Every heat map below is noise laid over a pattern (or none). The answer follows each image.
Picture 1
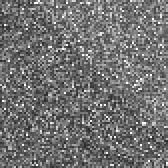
a sharp edge
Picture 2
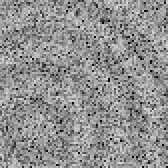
rings round one point
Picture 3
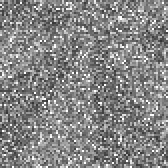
spokes from one point
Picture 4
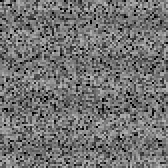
horizontal stripes
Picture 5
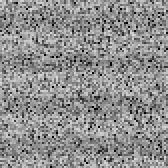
horizontal stripes
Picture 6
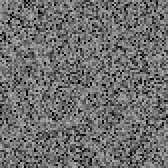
only noise
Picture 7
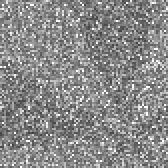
spokes from one point
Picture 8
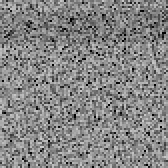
one horizontal stripe
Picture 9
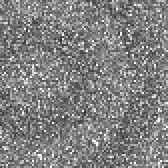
rings round one point
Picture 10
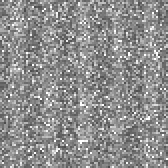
vertical stripes
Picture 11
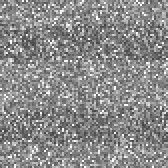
horizontal stripes
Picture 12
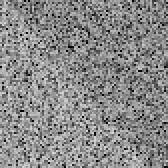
a sharp edge
